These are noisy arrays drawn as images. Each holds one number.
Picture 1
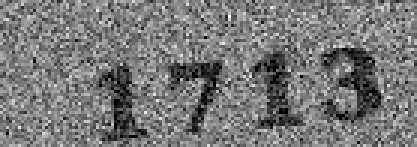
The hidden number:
1713
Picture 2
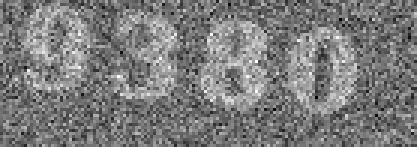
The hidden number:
9380
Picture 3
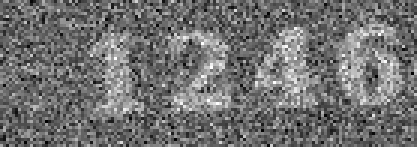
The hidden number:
1246
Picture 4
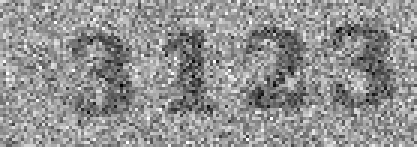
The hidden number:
3123
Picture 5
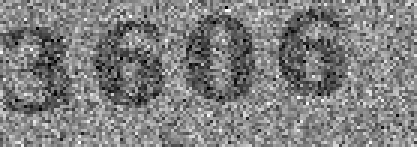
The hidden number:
3606
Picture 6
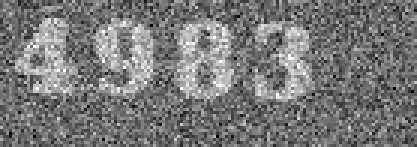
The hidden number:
4983
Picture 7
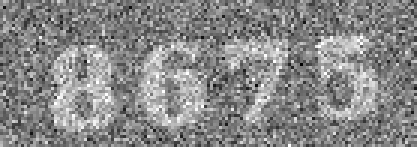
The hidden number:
8675
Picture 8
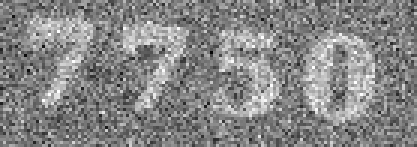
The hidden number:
7750
